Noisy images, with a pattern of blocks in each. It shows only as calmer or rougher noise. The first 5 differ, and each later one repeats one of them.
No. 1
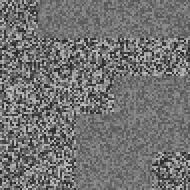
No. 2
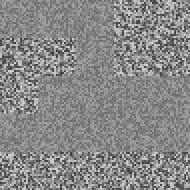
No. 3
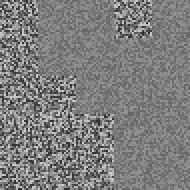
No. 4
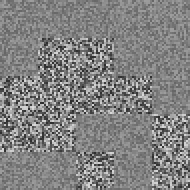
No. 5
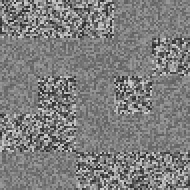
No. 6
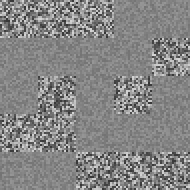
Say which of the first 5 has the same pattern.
5
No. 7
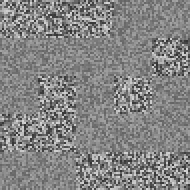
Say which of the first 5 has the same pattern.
5
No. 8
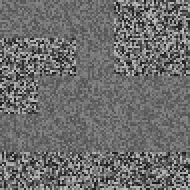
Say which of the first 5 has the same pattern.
2
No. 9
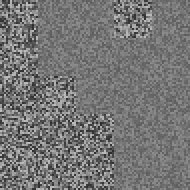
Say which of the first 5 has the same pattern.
3
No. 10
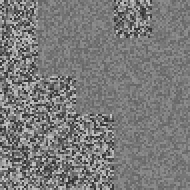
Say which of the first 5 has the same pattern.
3
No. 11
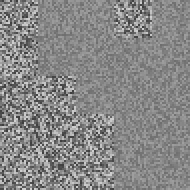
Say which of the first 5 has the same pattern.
3
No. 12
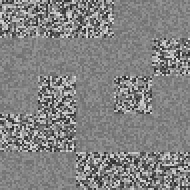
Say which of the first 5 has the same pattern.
5
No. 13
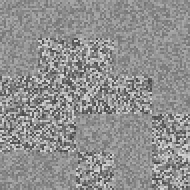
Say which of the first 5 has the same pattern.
4
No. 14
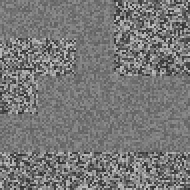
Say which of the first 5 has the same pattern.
2
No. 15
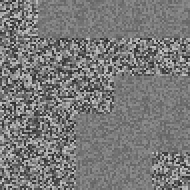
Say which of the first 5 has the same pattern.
1
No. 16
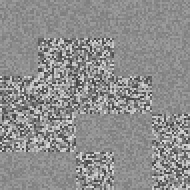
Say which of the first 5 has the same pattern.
4
